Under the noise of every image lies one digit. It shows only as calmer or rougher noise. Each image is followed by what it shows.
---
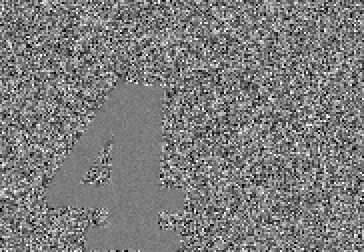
calm 4
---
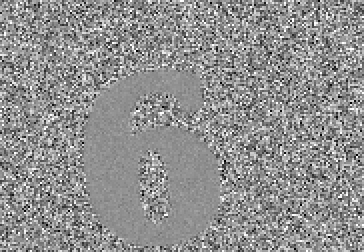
calm 6
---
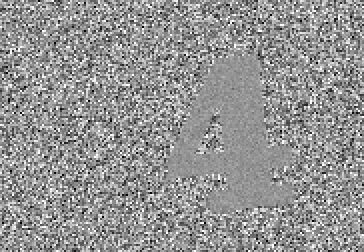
calm 4
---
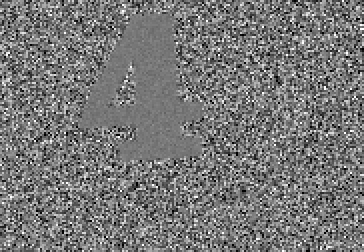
calm 4
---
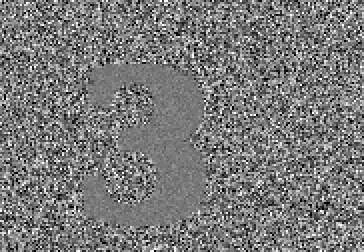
calm 3
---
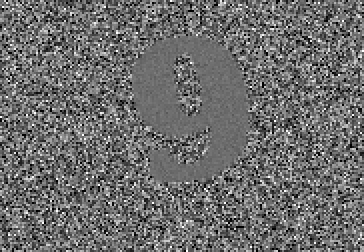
calm 9
